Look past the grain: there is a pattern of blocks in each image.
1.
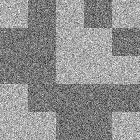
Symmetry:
mirrored about the diagonal from the bottom left
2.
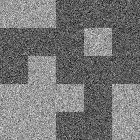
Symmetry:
mirrored about the diagonal from the bottom left
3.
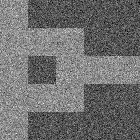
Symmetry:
top and bottom mirror each other
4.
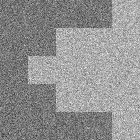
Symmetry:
top and bottom mirror each other
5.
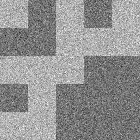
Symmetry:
mirrored about the diagonal from the top left
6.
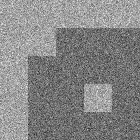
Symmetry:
mirrored about the diagonal from the top left
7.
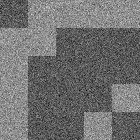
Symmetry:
mirrored about the diagonal from the top left
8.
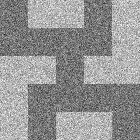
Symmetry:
the same after a half turn
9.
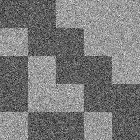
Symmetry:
mirrored about the diagonal from the bottom left
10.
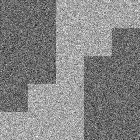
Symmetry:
the same after a half turn
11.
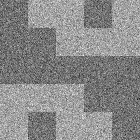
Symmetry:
the same after a half turn
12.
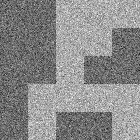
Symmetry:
no symmetry
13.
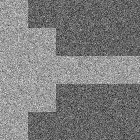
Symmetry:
top and bottom mirror each other
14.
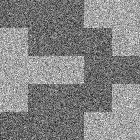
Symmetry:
top and bottom mirror each other
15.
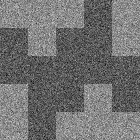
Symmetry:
the same after a half turn
